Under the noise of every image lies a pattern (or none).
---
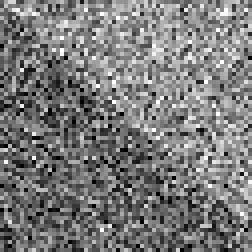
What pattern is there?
a sharp edge
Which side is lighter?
top right
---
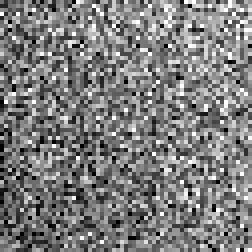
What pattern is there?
a smooth slope
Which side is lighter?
top right
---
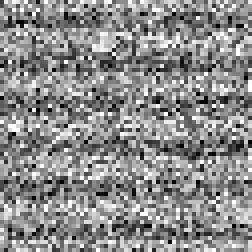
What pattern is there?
horizontal stripes
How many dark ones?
6
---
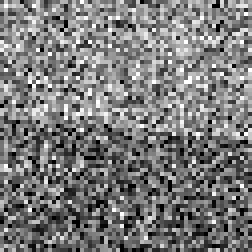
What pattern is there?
a sharp edge
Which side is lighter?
top
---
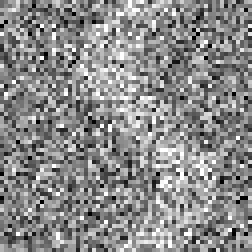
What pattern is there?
a wavy band
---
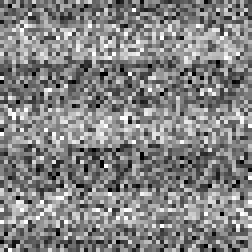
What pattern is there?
horizontal stripes
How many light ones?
3
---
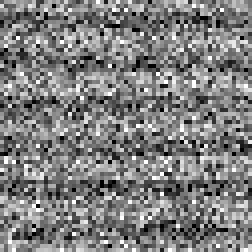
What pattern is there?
horizontal stripes
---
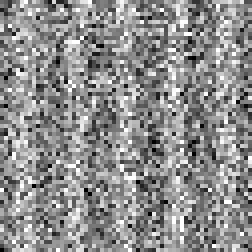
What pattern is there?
vertical stripes
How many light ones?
5
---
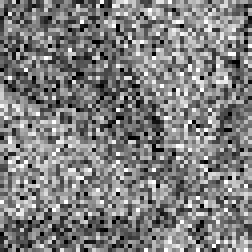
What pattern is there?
spokes from one point
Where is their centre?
bottom right
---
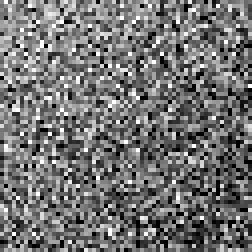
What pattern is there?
a smooth slope
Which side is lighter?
top left
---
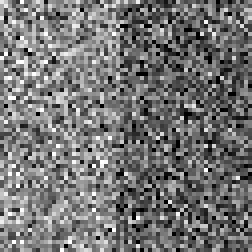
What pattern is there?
a sharp edge
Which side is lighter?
left
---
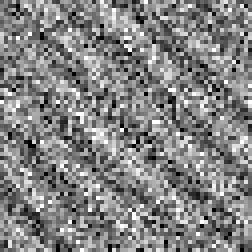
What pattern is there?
diagonal stripes
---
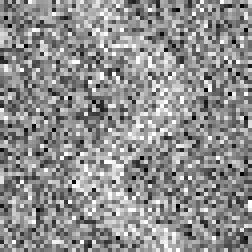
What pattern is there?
a wavy band
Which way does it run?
top to bottom
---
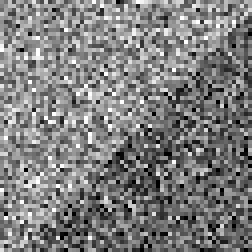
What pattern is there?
a sharp edge
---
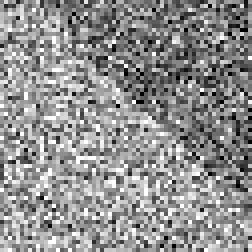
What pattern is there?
a sharp edge
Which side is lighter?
bottom left
